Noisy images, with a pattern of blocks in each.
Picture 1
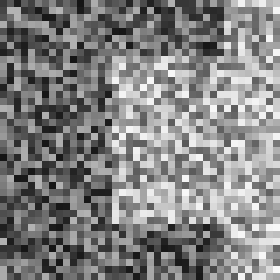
top and bottom mirror each other
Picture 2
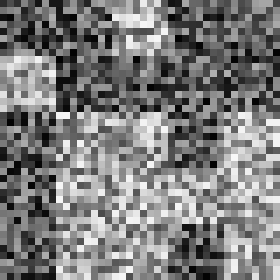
no symmetry
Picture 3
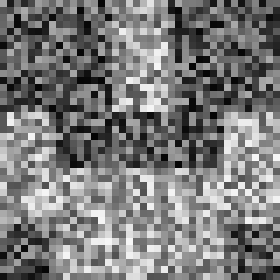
left and right mirror each other
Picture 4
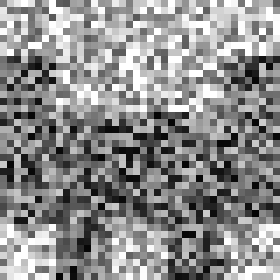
left and right mirror each other
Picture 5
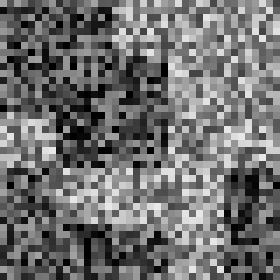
no symmetry
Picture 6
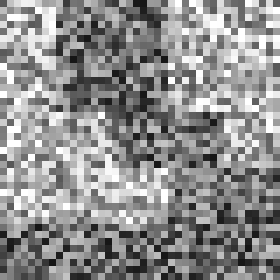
no symmetry
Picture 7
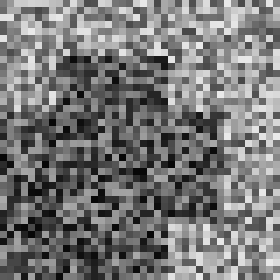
mirrored about the diagonal from the bottom left
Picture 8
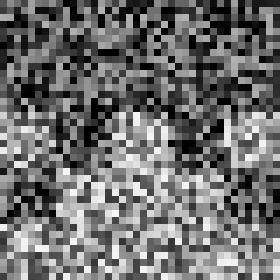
left and right mirror each other
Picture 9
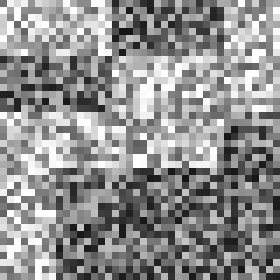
no symmetry
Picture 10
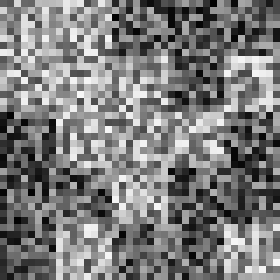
mirrored about the diagonal from the top left
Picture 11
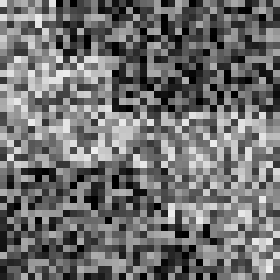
the same after a half turn
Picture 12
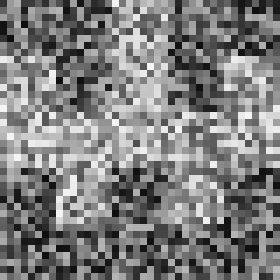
left and right mirror each other
